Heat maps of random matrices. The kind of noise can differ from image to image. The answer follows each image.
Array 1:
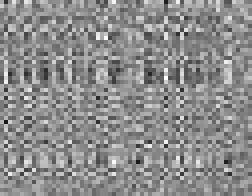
low rank plus noise
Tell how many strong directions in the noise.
one
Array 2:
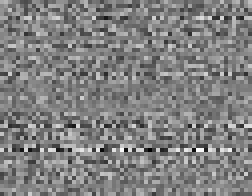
rows of uneven size
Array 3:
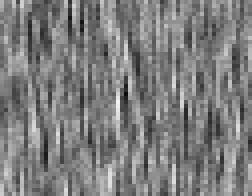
streaked along the columns
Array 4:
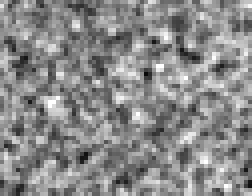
blotchy
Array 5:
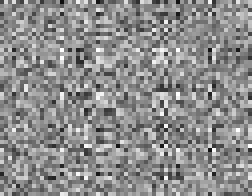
low rank plus noise
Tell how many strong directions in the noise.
two
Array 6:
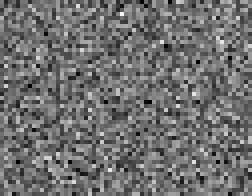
independent entries
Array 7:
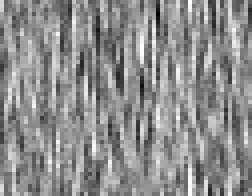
streaked along the columns
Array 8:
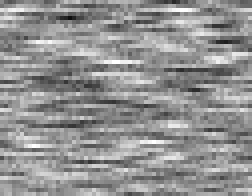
streaked along the rows
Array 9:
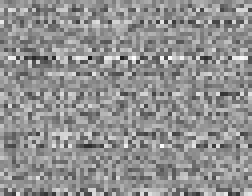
rows of uneven size
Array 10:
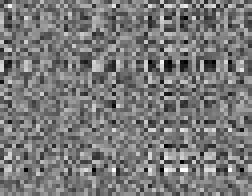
low rank plus noise
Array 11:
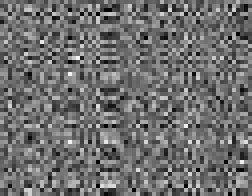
low rank plus noise
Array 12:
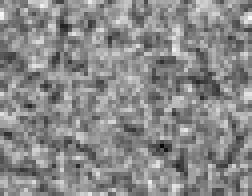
blotchy
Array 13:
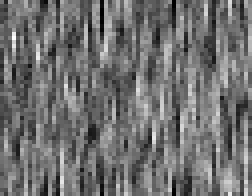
streaked along the columns
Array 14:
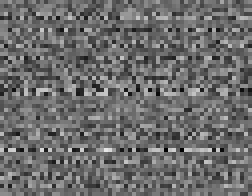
rows of uneven size
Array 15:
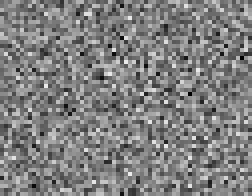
independent entries
